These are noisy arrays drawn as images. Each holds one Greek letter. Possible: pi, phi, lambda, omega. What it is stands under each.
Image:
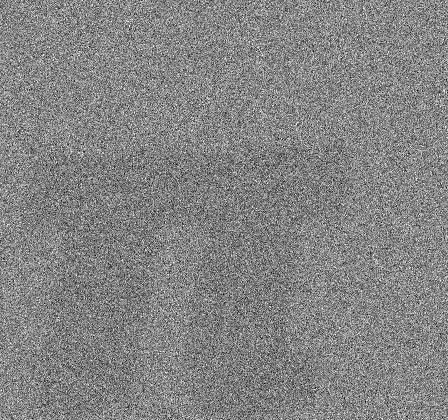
pi
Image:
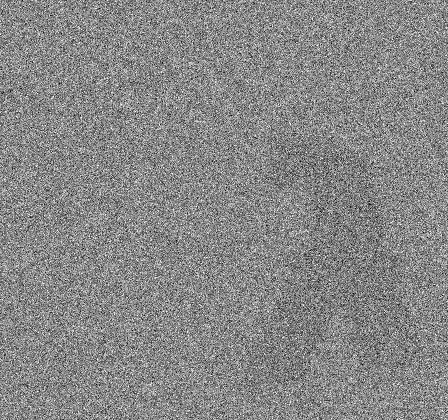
lambda
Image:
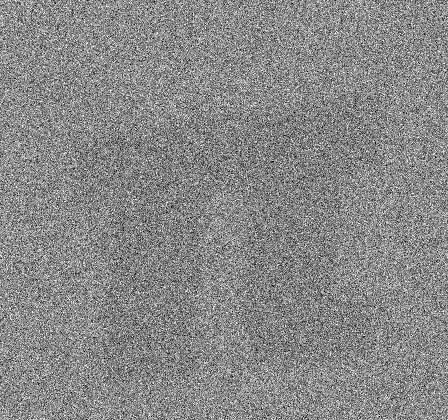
pi
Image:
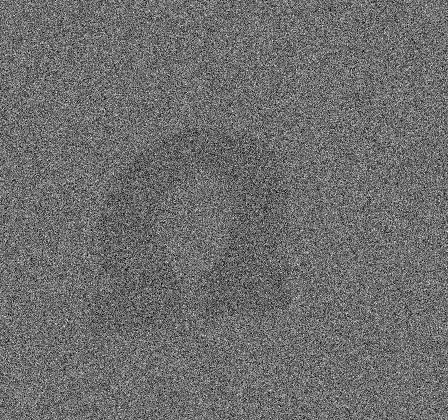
omega
